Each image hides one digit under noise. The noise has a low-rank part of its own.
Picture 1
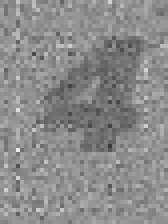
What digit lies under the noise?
4
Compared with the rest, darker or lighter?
darker
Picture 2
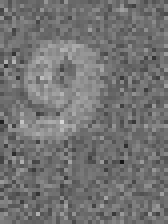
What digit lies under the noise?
9
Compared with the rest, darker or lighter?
lighter
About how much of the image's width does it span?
half
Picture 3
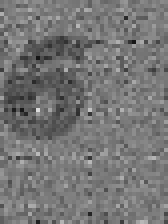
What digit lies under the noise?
6
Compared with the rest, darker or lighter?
darker
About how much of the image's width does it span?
half
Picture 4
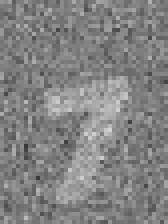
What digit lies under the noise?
7
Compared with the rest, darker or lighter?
lighter
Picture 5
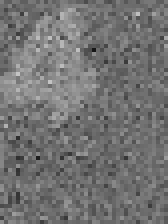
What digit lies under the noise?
4
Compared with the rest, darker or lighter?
lighter
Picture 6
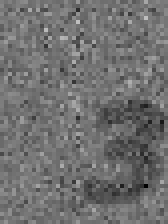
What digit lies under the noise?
3
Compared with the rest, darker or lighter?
darker
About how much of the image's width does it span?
half
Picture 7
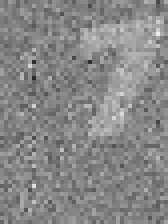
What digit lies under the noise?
7
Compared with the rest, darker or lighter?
lighter
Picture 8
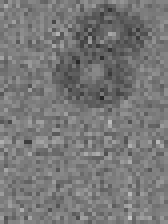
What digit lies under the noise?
8
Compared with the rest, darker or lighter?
darker
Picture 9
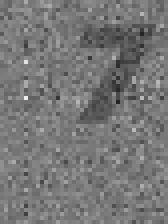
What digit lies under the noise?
7
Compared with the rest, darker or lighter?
darker
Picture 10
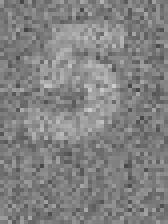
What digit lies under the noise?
5
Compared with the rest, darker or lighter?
lighter
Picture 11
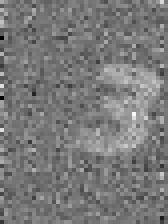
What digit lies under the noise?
3
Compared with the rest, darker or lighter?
lighter
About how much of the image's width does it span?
half
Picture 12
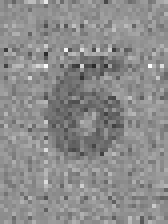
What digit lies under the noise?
6
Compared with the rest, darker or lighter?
darker
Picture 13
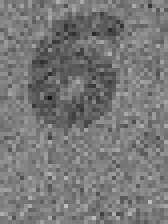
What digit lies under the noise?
6
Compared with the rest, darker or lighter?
darker
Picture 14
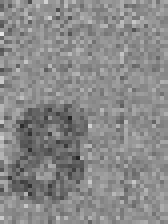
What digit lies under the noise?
8
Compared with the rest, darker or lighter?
darker
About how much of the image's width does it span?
half
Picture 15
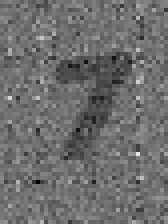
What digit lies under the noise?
7
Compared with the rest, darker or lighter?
darker
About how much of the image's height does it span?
half
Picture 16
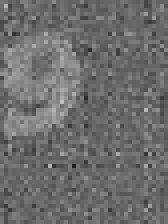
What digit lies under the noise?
9
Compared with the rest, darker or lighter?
lighter
